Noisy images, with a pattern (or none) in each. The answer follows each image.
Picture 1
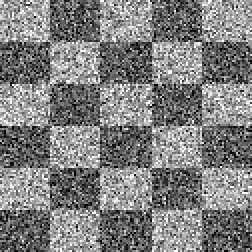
a checkerboard
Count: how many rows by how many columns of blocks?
6 by 5
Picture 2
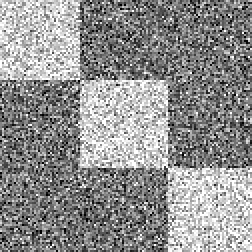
blocks along the diagonal
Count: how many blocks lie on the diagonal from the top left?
3
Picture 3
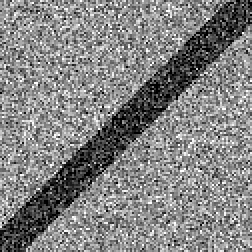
a diagonal band
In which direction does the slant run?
bottom left to top right
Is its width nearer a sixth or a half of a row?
a sixth
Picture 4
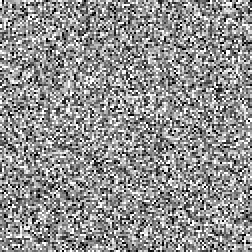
only noise
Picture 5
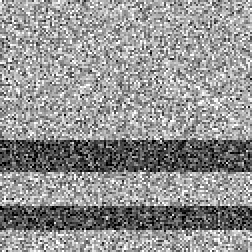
bands of rows
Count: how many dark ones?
2
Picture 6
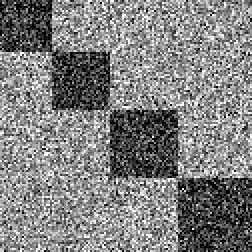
blocks along the diagonal
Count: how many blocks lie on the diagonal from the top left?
4
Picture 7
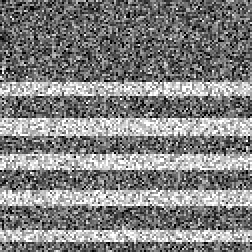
bands of rows
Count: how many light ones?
5
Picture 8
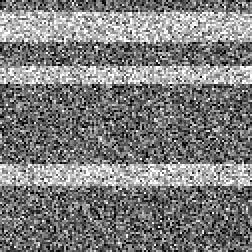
bands of rows
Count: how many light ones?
3
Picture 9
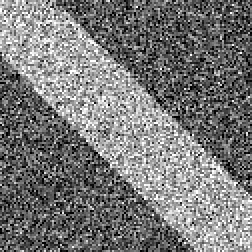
a diagonal band
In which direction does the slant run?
top left to bottom right
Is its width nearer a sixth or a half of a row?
a half
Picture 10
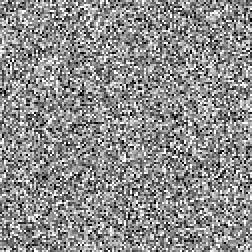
only noise
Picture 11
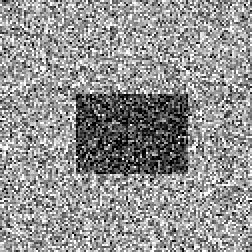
one block
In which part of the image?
centre
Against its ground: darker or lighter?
darker
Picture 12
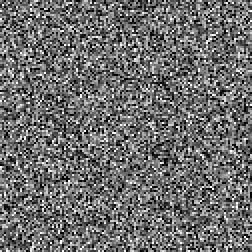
only noise
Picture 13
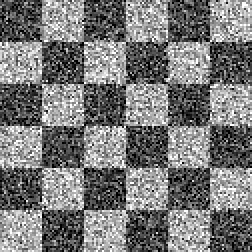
a checkerboard
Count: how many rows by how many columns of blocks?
6 by 6
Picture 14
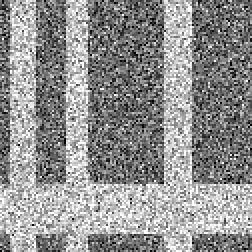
bands of rows crossing bands of columns
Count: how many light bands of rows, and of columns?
1 and 3
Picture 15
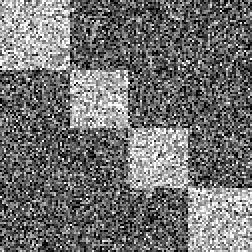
blocks along the diagonal
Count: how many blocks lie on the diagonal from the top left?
4
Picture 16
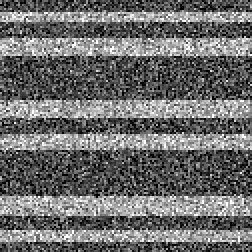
bands of rows
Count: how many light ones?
6
